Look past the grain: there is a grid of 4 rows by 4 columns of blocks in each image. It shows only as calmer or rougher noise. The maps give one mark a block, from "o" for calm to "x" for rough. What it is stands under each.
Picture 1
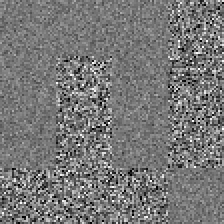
o o o x
o x o x
o x o x
x x x o
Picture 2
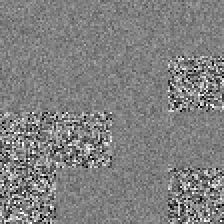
o o o o
o o o x
x x o o
x o o x
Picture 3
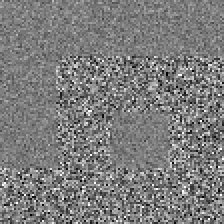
o o o o
o x x x
o x o x
x x x x
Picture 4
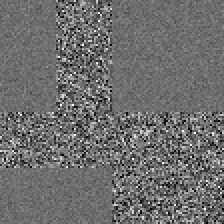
o x o o
o x o o
x x x x
o o x x
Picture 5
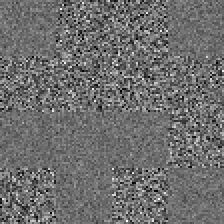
o x x o
x x x x
o o o x
x o x o
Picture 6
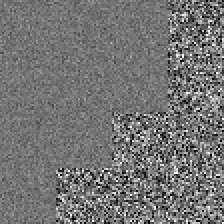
o o o x
o o o x
o o x x
o x x x
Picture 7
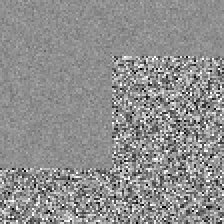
o o o o
o o x x
o o x x
x x x x
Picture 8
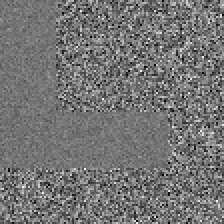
o x x x
o x x x
o o o x
x x x x
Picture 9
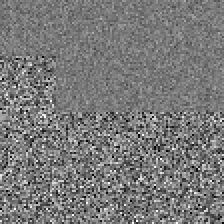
o o o o
x o o o
x x x x
x x x x
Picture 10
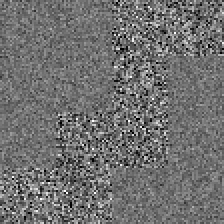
o o x x
o o x o
o x x o
x x o o
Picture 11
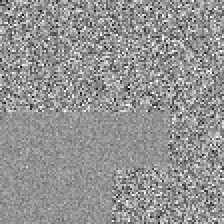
x x x x
x x x x
o o o x
o o x x
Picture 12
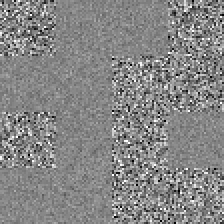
x o o x
o o x x
x o x o
o o x x
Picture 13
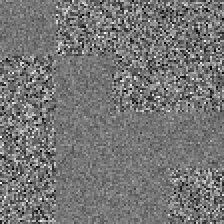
o x x x
x o x x
x o o o
x o o x
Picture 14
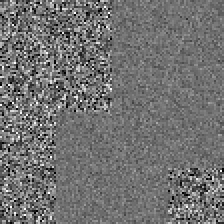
x x o o
x x o o
x o o o
x o o x
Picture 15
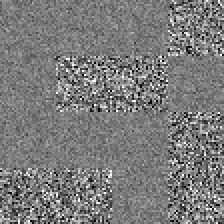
o o o x
o x x o
o o o x
x x o x
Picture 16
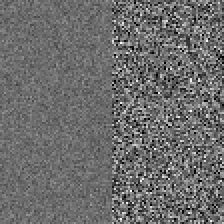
o o x x
o o x x
o o x x
o o x x
